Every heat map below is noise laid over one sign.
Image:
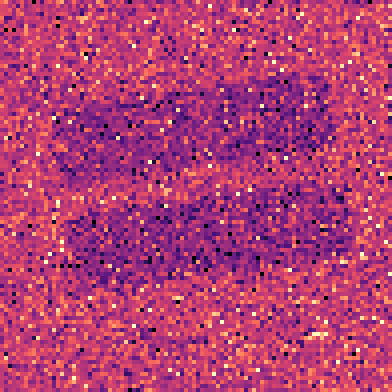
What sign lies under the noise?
equals sign
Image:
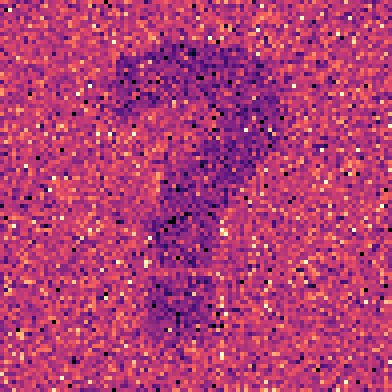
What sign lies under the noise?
question mark
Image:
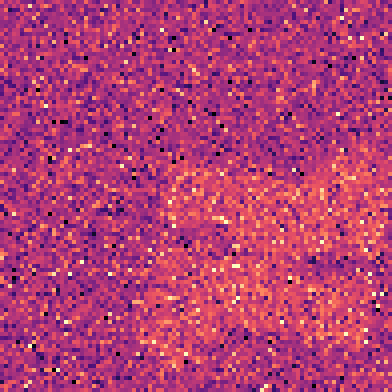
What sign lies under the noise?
not-equal sign
